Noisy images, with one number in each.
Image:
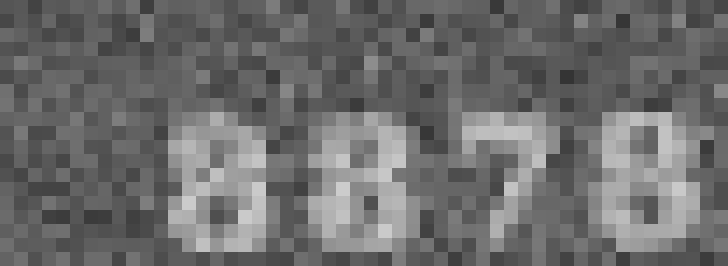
8878
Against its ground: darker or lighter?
lighter
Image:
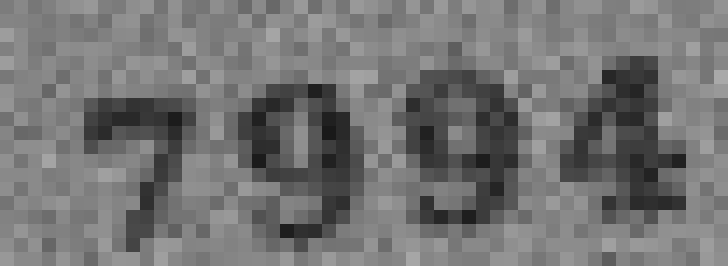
7994
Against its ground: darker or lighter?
darker
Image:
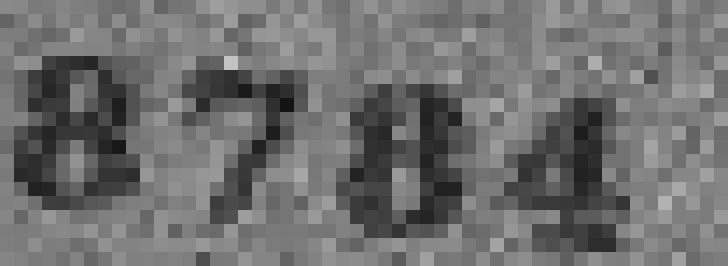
8784
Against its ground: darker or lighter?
darker
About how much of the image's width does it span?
nearly all
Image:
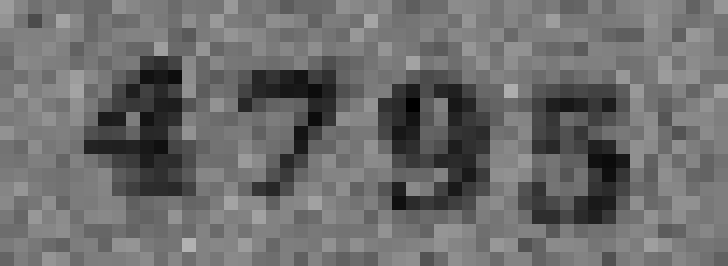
4795
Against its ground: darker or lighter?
darker
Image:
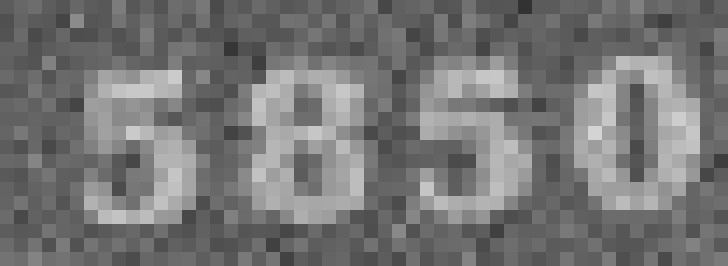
5850
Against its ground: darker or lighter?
lighter
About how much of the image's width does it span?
nearly all
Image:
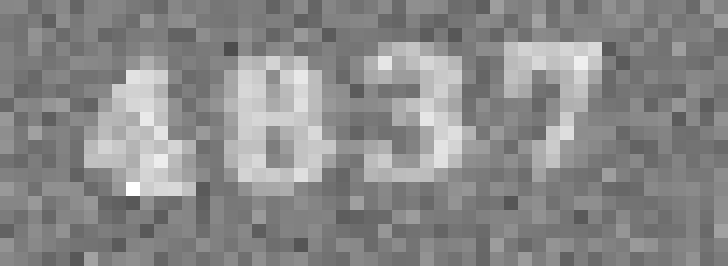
4837
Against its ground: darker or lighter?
lighter
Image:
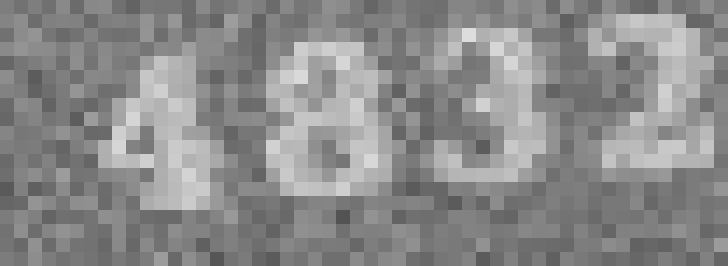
4832
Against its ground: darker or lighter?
lighter
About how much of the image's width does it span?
nearly all
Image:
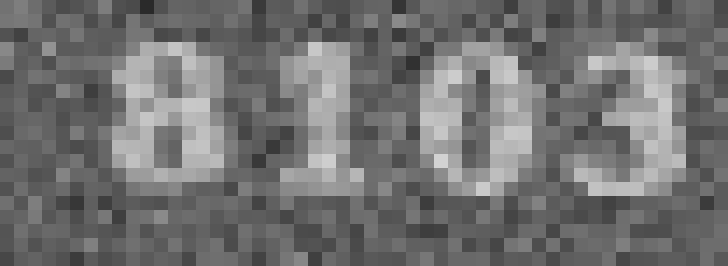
8103
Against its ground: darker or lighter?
lighter
